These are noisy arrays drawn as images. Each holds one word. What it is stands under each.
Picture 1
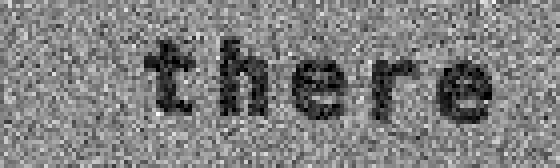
there
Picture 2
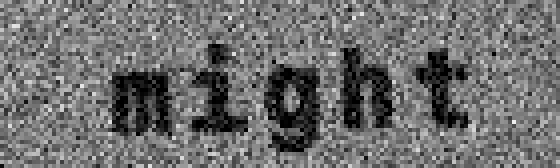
might
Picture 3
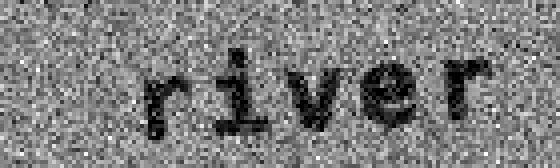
river
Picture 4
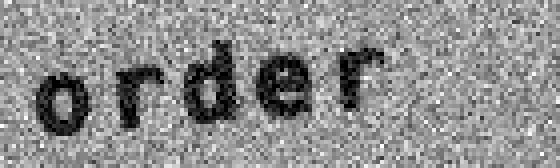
order
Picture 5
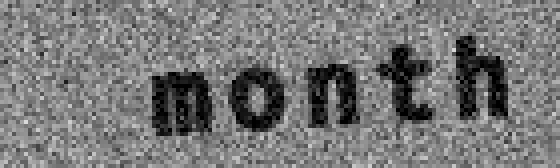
month
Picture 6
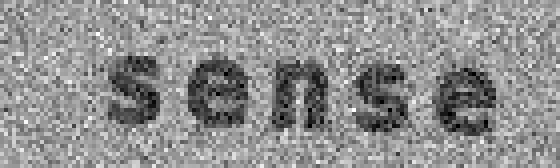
sense
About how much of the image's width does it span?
two thirds
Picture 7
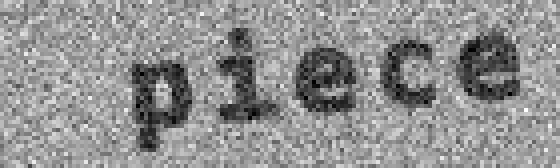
piece
